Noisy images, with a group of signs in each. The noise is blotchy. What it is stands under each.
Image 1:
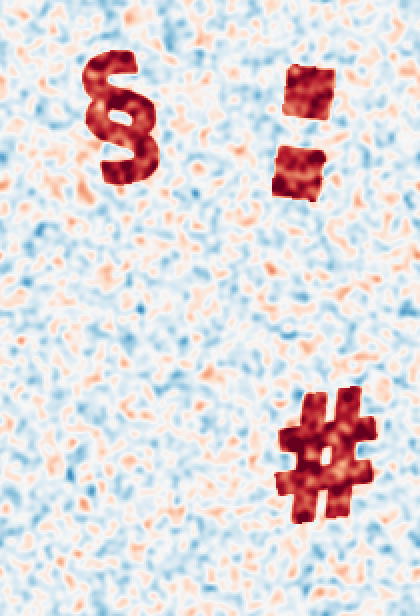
top left: section sign; top right: colon; bottom right: hash sign
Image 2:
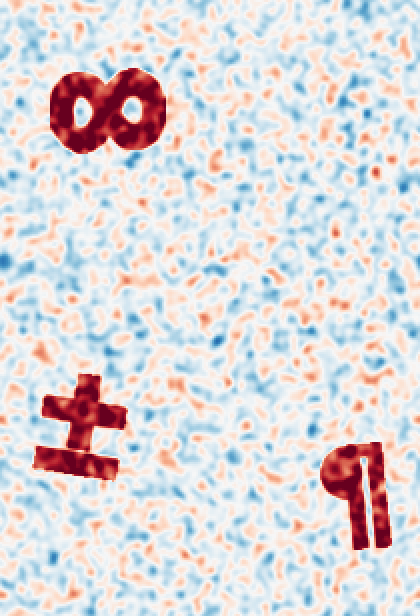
top left: infinity sign; bottom left: plus-minus sign; bottom right: pilcrow
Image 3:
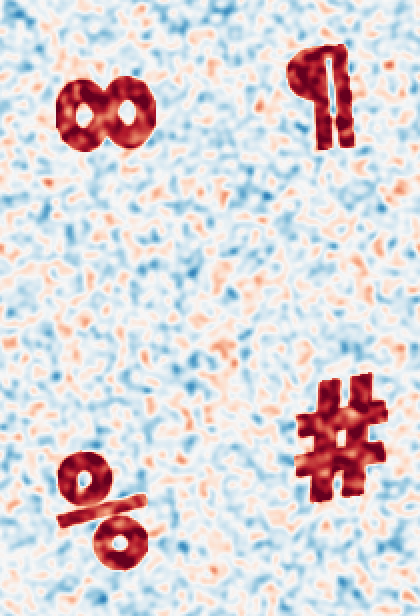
top left: infinity sign; top right: pilcrow; bottom left: percent sign; bottom right: hash sign
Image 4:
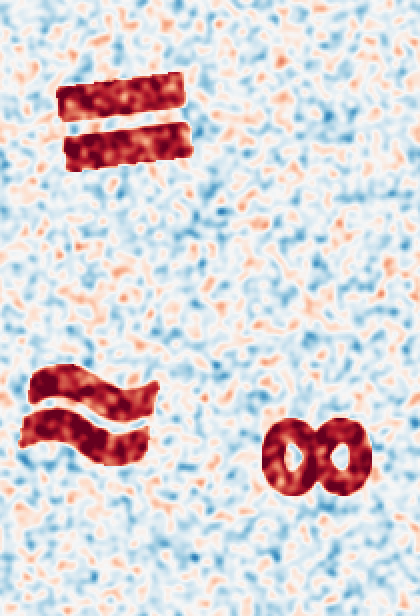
top left: equals sign; bottom left: approximately sign; bottom right: infinity sign
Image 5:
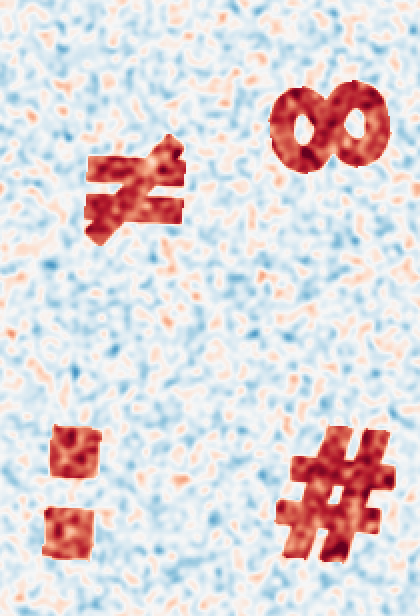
top left: not-equal sign; top right: infinity sign; bottom left: colon; bottom right: hash sign
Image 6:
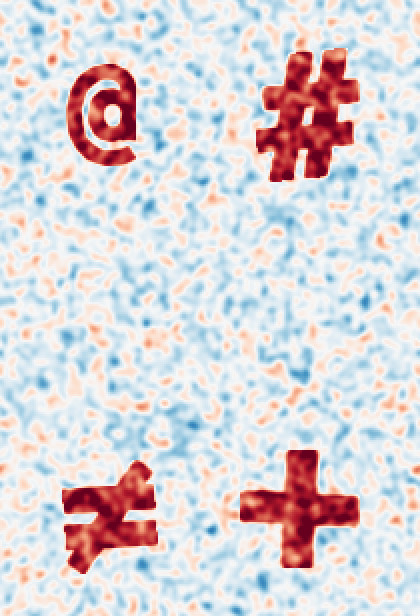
top left: at sign; top right: hash sign; bottom left: not-equal sign; bottom right: plus sign
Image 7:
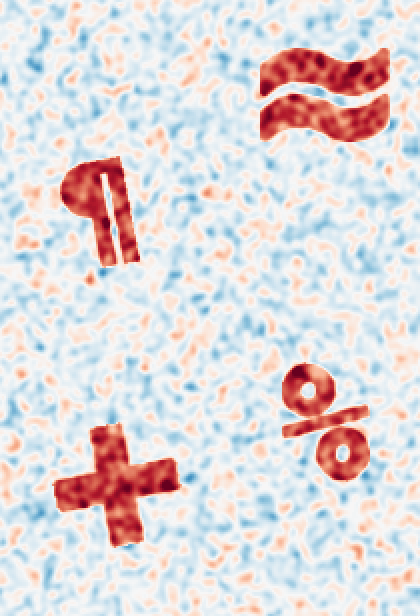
top left: pilcrow; top right: approximately sign; bottom left: plus sign; bottom right: percent sign
